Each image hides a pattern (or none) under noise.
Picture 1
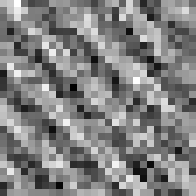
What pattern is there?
diagonal stripes
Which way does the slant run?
top left to bottom right
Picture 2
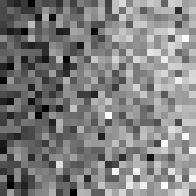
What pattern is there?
a smooth slope
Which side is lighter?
right
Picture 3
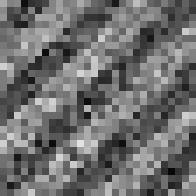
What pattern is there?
diagonal stripes
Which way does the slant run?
bottom left to top right
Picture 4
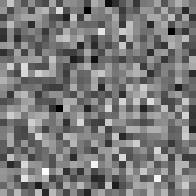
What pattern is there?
only noise
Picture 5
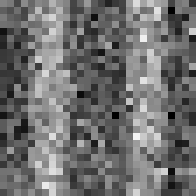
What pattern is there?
vertical stripes
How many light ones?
2
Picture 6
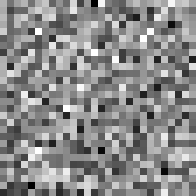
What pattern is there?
only noise
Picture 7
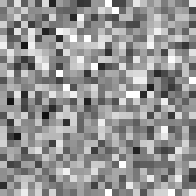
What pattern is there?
only noise
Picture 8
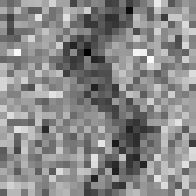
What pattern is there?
a wavy band
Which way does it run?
top to bottom
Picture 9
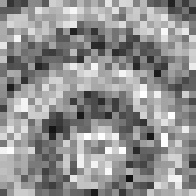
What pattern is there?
rings round one point
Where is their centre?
bottom middle
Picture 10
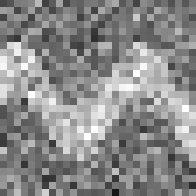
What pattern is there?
a wavy band
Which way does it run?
left to right
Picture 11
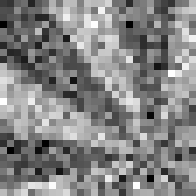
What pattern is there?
spokes from one point
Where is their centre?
bottom right
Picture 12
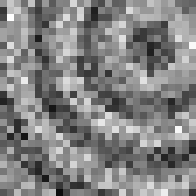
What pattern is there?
rings round one point
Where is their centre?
top right
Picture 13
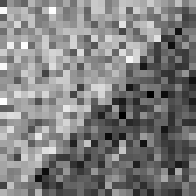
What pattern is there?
a sharp edge
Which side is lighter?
top left
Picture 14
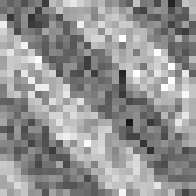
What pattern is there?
diagonal stripes
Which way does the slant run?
top left to bottom right
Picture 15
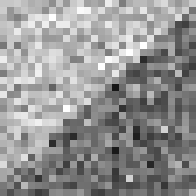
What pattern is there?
a sharp edge
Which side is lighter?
top left
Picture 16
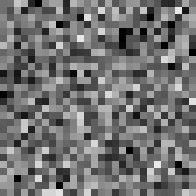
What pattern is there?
only noise
